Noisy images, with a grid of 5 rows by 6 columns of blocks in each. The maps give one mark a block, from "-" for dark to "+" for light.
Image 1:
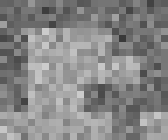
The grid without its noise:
- - - - - -
- + + + - -
- + + + + -
- + + - - -
+ + + + - +
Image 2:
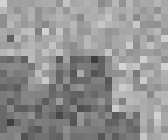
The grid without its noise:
+ + + + + +
+ + + + + +
- + - - + +
- - - - + +
- - - - - +
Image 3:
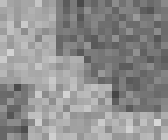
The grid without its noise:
+ + - - - -
+ + - - - -
+ + + - - -
- + + + - -
- + + + + +
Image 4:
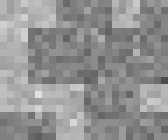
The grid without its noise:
+ + - - + -
+ - - - - -
+ - - - - -
+ + + - - +
- - + - - -
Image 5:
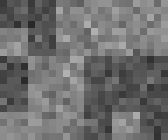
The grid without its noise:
- - + + + +
+ - + + + +
- + + - - -
- + + - - -
+ + + - + -
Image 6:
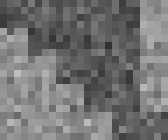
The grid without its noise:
- - - - - +
+ - - - - +
+ + - - - +
+ + + - - +
+ + + + - -
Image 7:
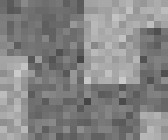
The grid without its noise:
- - - + + +
- - - + + -
+ - - + + -
+ - - - - -
+ - - - - +
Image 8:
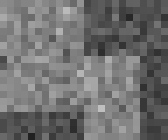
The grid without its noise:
+ + + - - -
+ + + - - -
+ + + + + -
+ + + + + -
- - - + + -
